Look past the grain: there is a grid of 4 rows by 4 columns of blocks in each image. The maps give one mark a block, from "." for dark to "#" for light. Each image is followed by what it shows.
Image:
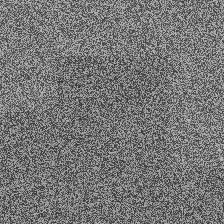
# # # #
# . . #
. . . #
. . . .
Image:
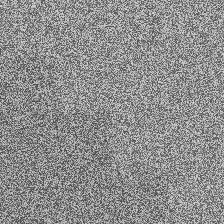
# # # #
. # # #
. . # #
. . . #
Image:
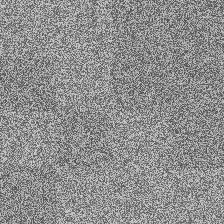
# # . .
. # . .
# . # .
. # # #
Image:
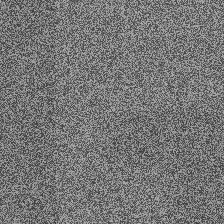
. # # #
. # # #
. # . .
. # # .
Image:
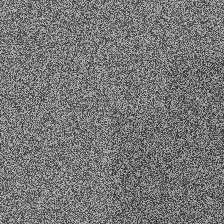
# # # #
# # # .
# # . .
# # . .
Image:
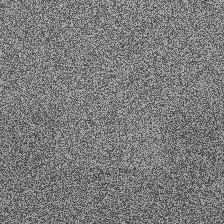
# # # #
# # # #
. # # .
. . . .
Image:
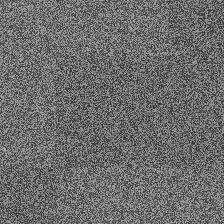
# # # .
# . . .
# . . .
. # # #
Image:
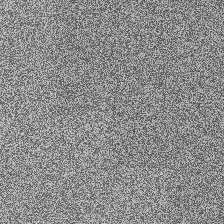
# . . .
# . . .
# # . .
# # # .
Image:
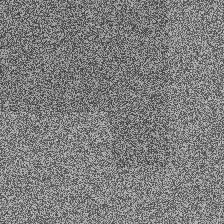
. . . #
. . . #
# # . #
# # # #
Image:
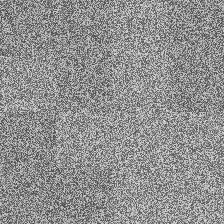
. . # .
# . # .
. # # #
. . # #
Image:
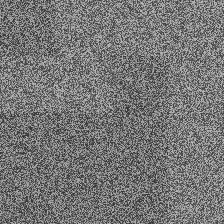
. # # #
# # . #
. . . #
. . . #
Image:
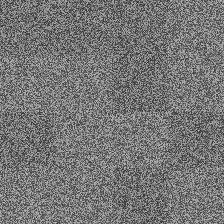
. . . #
# # . #
. # # .
# # . #
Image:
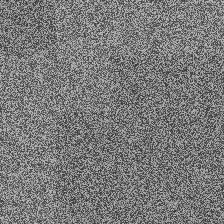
. # # #
# # . .
# . . .
# . . .
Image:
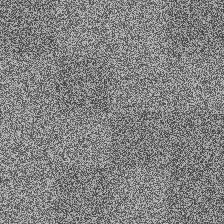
. # # .
# . # #
# # . .
# . # .
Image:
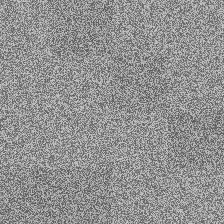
# . # #
# # . #
# # # .
. . # #
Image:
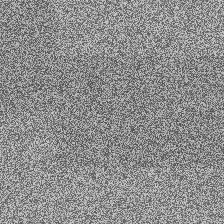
. # # #
. . . .
# . . .
# # # #
